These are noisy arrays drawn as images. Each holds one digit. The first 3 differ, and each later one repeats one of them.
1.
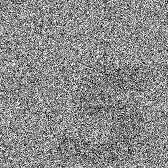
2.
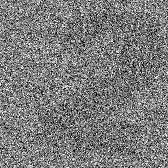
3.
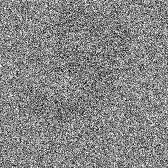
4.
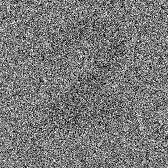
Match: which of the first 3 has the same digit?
2
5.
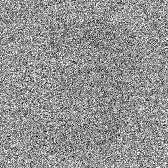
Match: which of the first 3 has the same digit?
3
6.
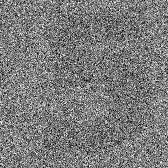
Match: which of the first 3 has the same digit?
1
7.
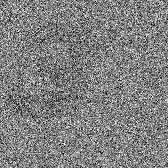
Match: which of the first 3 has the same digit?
3
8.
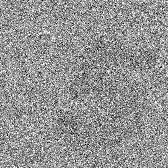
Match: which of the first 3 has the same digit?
1
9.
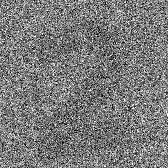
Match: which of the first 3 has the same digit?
2
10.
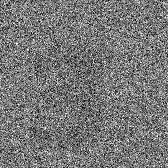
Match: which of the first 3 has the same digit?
3
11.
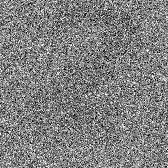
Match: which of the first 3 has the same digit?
2
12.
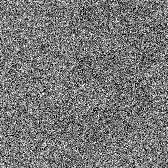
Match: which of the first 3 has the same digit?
3
